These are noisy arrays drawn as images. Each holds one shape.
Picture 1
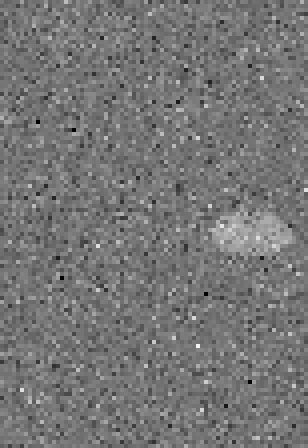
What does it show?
light ellipse, middle right
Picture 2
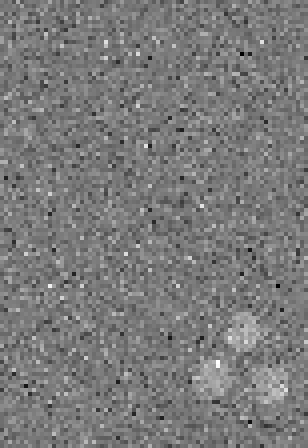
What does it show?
light three dots, bottom right
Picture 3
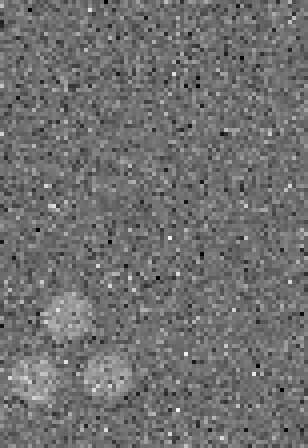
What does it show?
light three dots, bottom left
